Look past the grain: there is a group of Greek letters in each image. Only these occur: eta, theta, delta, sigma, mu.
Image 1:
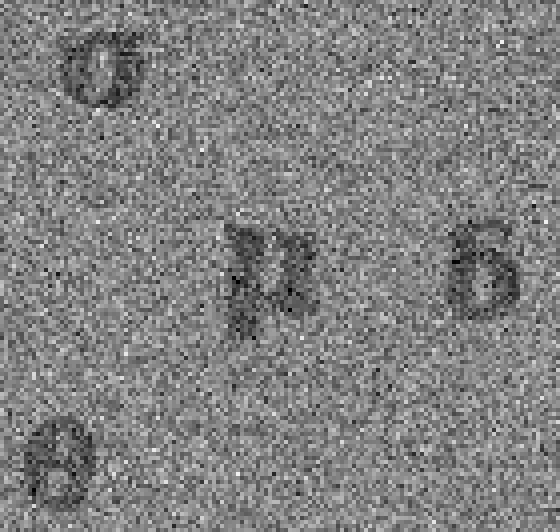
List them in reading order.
top left: sigma; centre: mu; middle right: delta; bottom left: theta
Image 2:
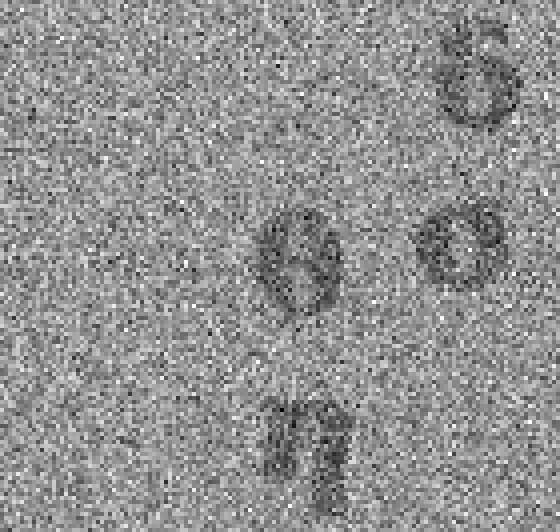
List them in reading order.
top right: delta; centre: theta; middle right: sigma; bottom middle: eta
